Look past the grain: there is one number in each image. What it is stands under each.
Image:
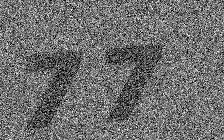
77
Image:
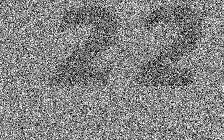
22
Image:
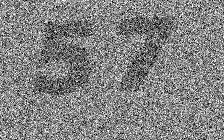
57
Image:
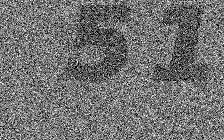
51
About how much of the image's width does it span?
two thirds
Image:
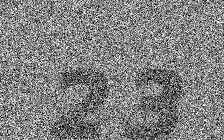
23
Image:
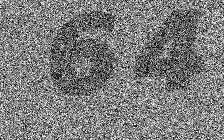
64
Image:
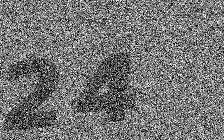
24
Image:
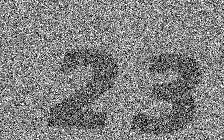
23
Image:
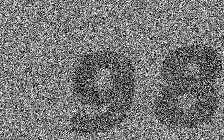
98
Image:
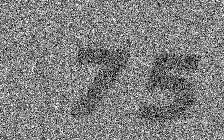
75
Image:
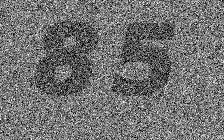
85
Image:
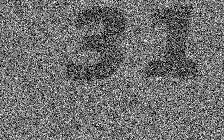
31
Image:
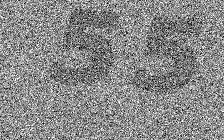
55
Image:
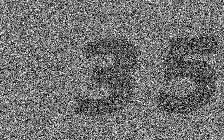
35
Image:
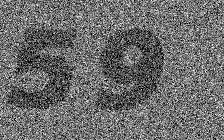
59
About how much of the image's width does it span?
two thirds
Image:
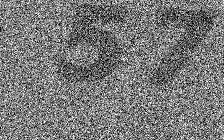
57
